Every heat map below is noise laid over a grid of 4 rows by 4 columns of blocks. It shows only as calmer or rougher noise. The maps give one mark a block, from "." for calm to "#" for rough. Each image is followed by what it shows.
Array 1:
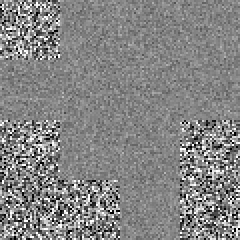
# . . .
. . . .
# . . #
# # . #
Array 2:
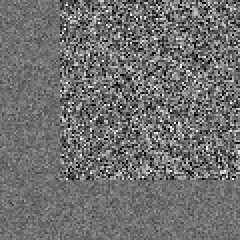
. # # #
. # # #
. # # #
. . . .
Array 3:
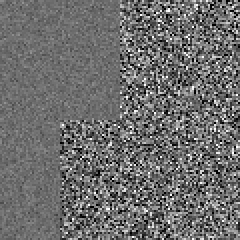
. . # #
. . # #
. # # #
. # # #
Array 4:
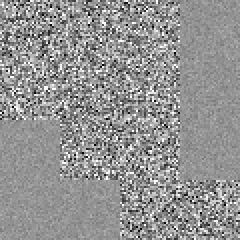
# # # .
# # # .
. # # .
. . # #
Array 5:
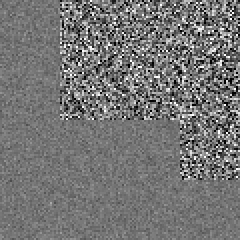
. # # #
. # # #
. . . #
. . . .
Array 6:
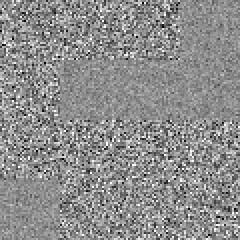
# # # .
# . . .
# # # #
. # # #
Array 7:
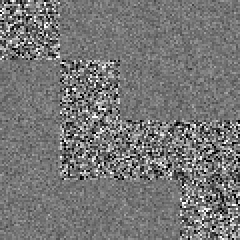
# . . .
. # . .
. # # #
. . . #
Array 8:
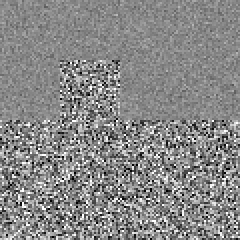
. . . .
. # . .
# # # #
# # # #
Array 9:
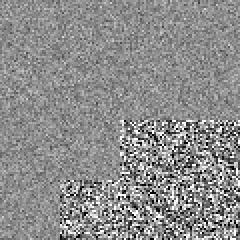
. . . .
. . . .
. . # #
. # # #
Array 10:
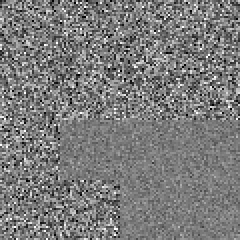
# # # #
# # # #
# . . .
# # . .
